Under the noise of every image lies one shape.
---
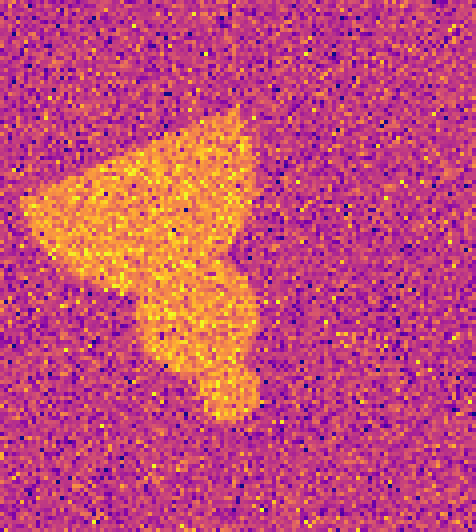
chess pawn
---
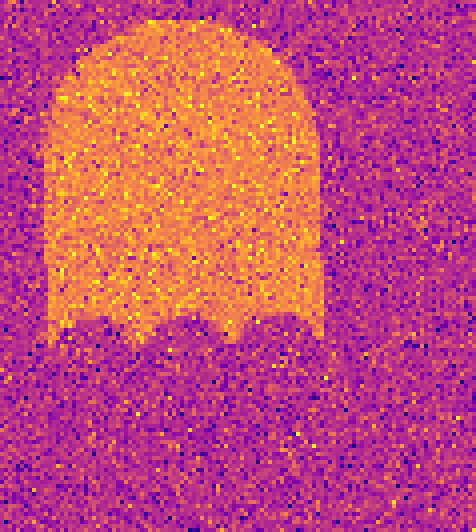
ghost
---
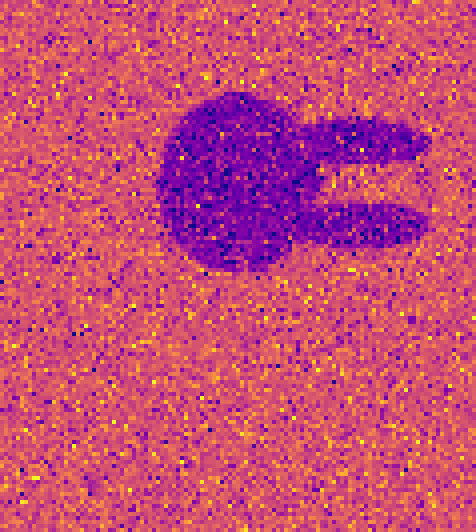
rabbit's head
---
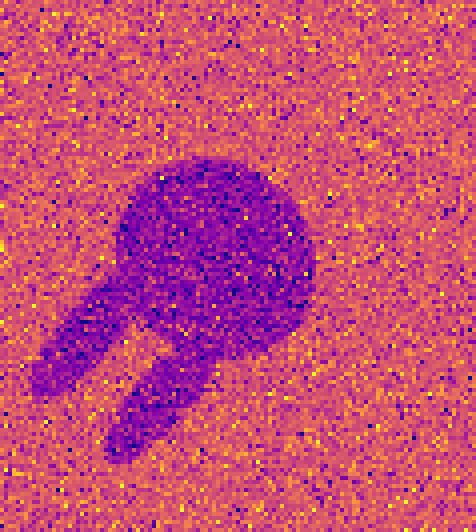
rabbit's head
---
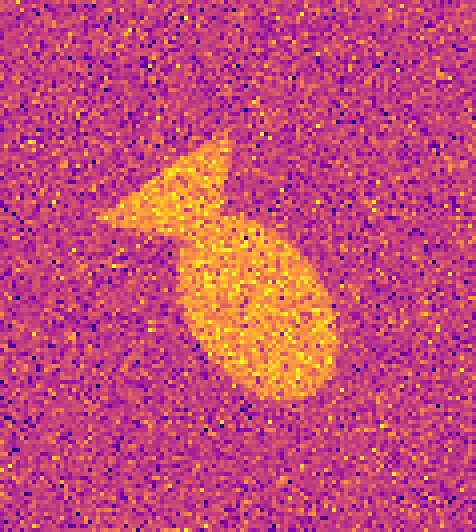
fish
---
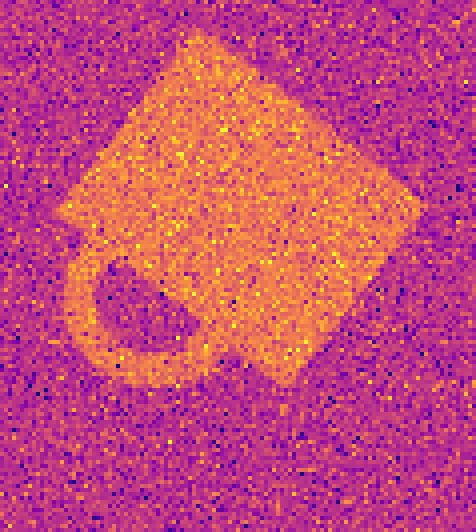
cup
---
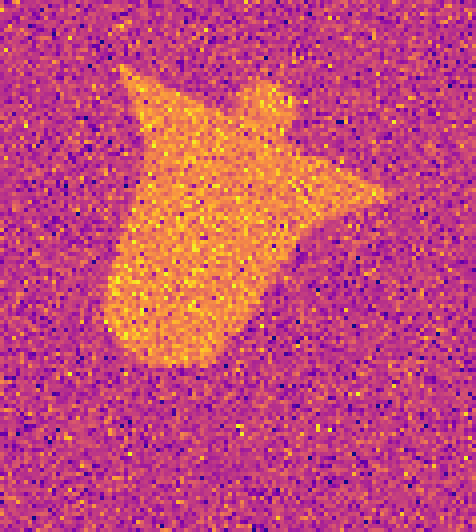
bell
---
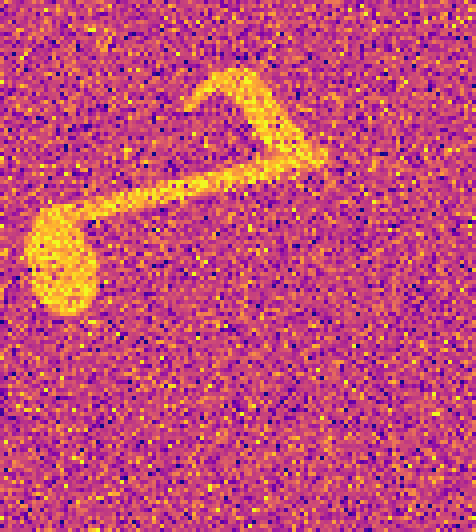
musical note
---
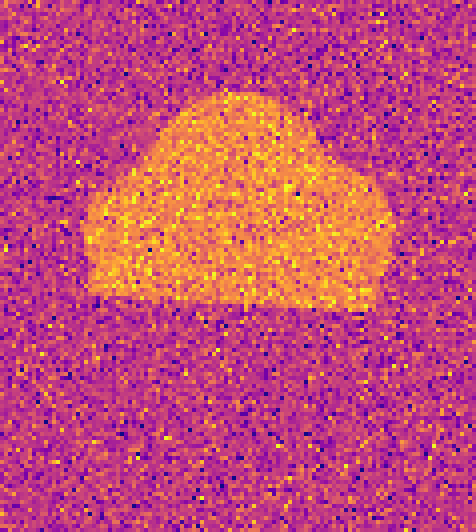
cloud
